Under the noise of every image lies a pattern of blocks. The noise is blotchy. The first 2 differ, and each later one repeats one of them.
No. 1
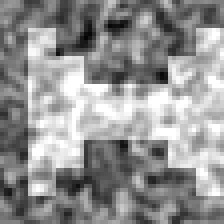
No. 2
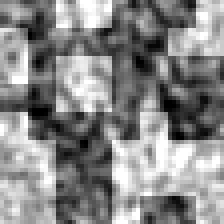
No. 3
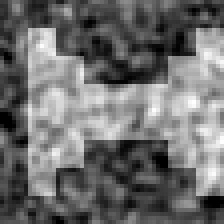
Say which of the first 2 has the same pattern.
1
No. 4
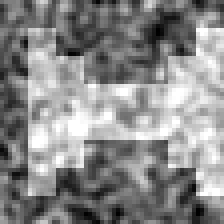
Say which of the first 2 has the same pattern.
1
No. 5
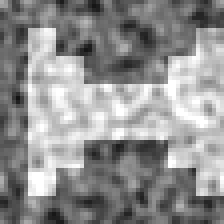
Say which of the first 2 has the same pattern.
1
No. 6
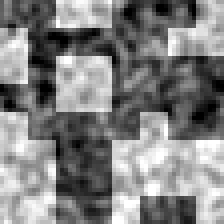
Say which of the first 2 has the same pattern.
2
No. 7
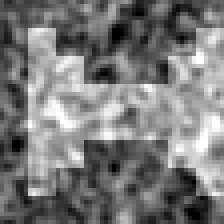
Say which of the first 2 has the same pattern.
1
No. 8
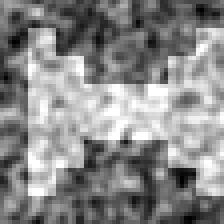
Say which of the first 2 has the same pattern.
1
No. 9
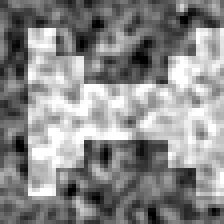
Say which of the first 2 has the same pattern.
1
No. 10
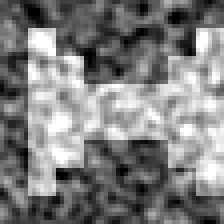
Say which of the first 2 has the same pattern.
1
